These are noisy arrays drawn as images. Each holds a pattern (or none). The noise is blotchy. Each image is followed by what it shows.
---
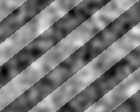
diagonal stripes
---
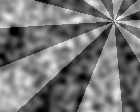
spokes from one point
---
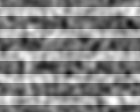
horizontal stripes
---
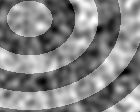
rings round one point
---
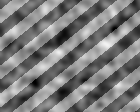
diagonal stripes
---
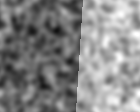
a sharp edge
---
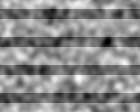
horizontal stripes
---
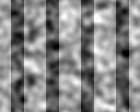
vertical stripes
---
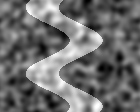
a wavy band
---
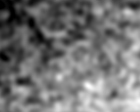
a smooth slope
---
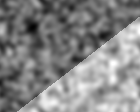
a sharp edge
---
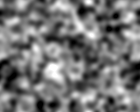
only noise
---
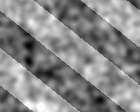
diagonal stripes
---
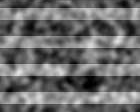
horizontal stripes
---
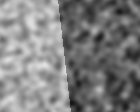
a sharp edge
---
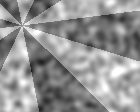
spokes from one point
